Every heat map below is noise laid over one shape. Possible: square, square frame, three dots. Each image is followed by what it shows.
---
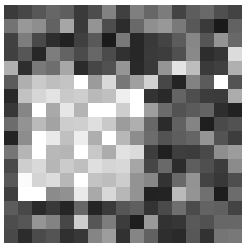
light square
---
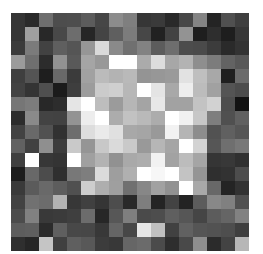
light square
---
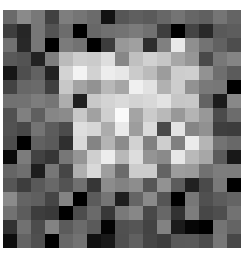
light square
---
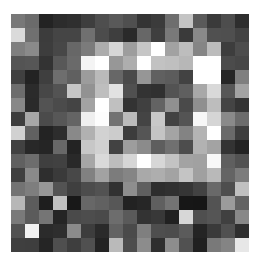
light square frame
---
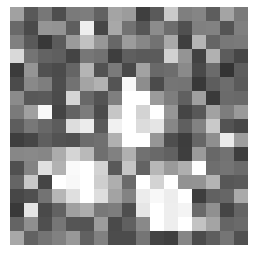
light three dots
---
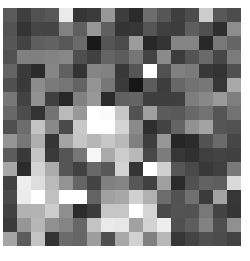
light three dots
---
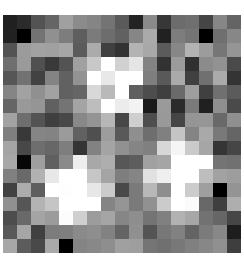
light three dots
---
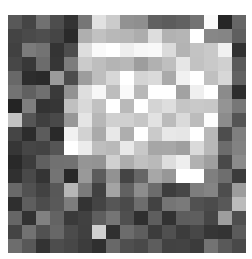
light square
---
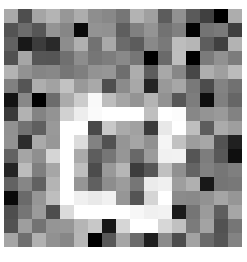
light square frame
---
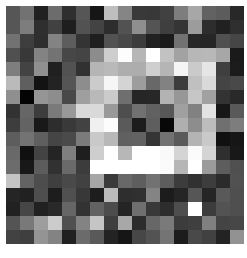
light square frame
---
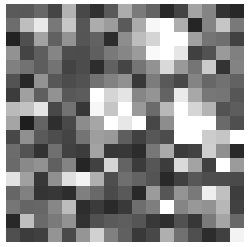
light three dots
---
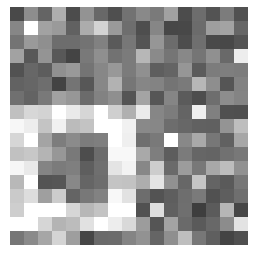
light square frame
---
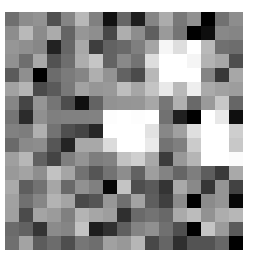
light three dots
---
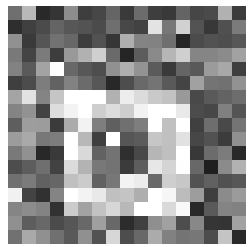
light square frame
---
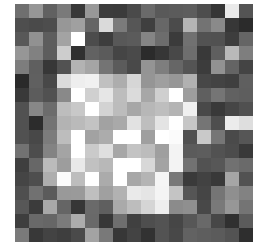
light square
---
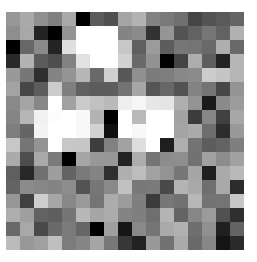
light three dots
